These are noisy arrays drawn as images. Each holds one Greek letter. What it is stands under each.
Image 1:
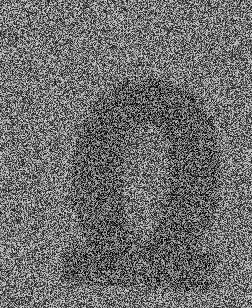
dark omega
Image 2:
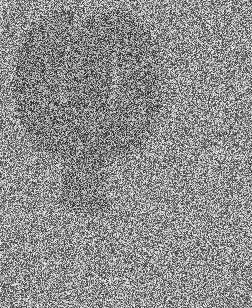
dark phi
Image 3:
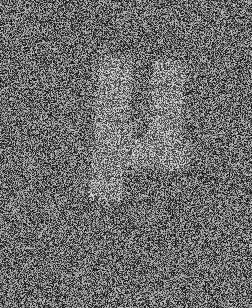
light mu
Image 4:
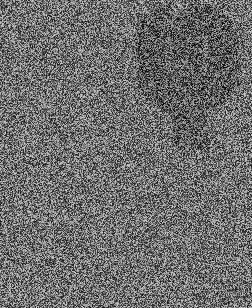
dark phi
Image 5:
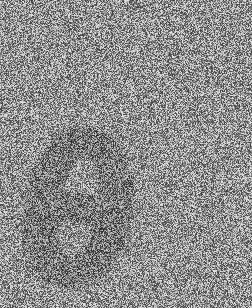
dark theta
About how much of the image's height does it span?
half
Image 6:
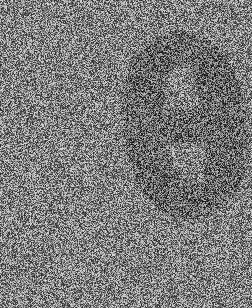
dark theta
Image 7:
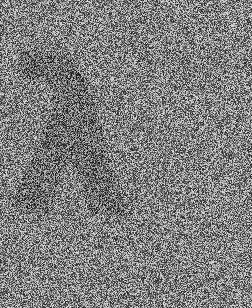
dark lambda
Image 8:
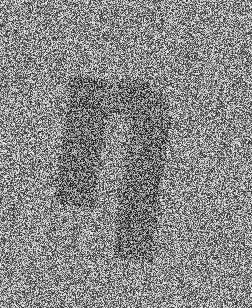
dark eta
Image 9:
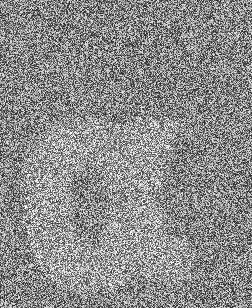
light alpha
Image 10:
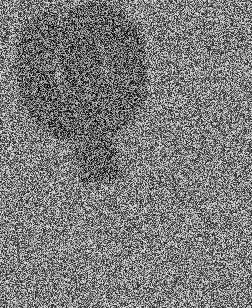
dark phi
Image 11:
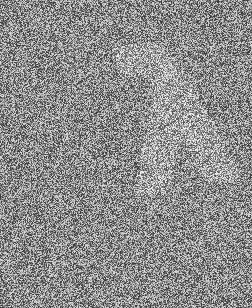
light lambda
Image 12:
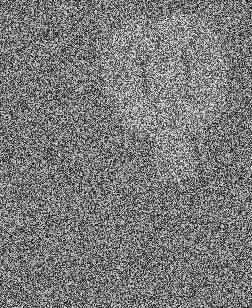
light phi
